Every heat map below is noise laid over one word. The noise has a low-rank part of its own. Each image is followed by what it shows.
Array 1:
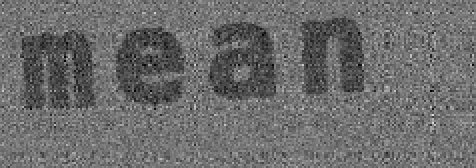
mean
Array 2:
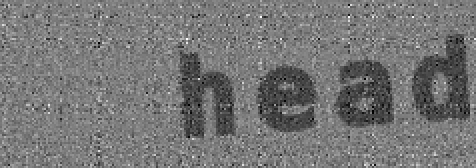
head
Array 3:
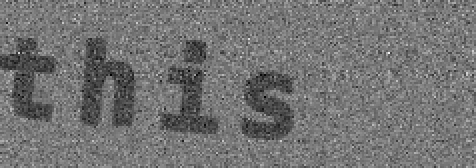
this
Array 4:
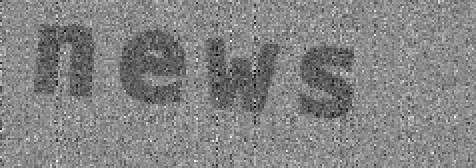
news
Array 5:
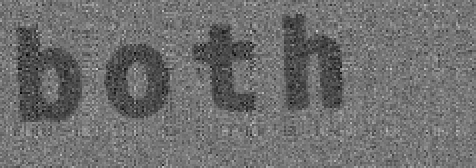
both
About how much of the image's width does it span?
two thirds
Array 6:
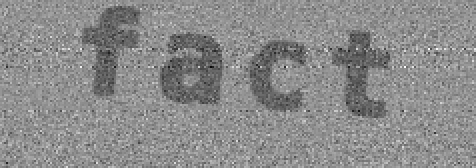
fact
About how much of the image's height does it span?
two thirds
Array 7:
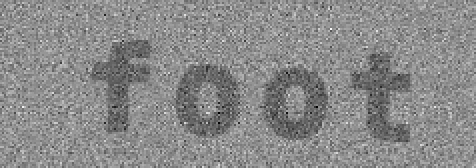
foot
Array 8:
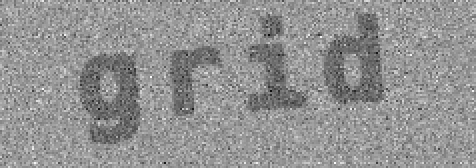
grid
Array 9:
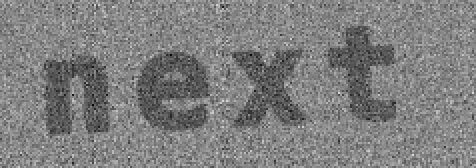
next
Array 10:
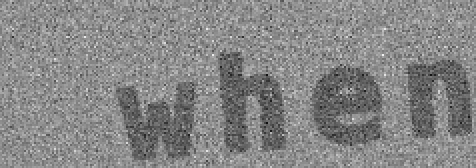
when
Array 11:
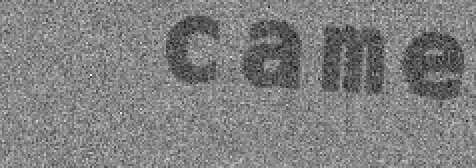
came
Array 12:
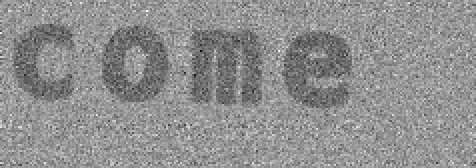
come
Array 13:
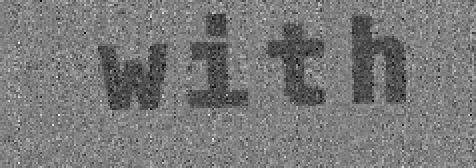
with
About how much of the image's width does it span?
two thirds
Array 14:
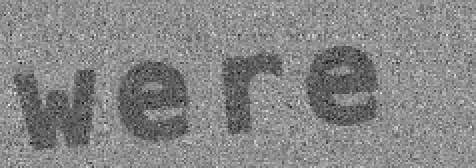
were
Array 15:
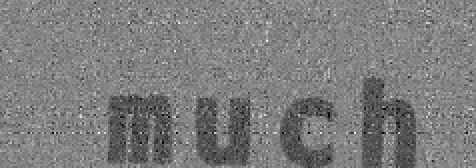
much
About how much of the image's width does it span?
two thirds
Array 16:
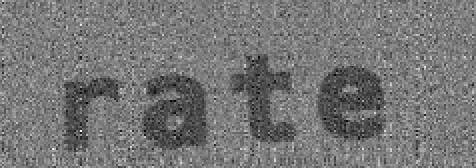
rate
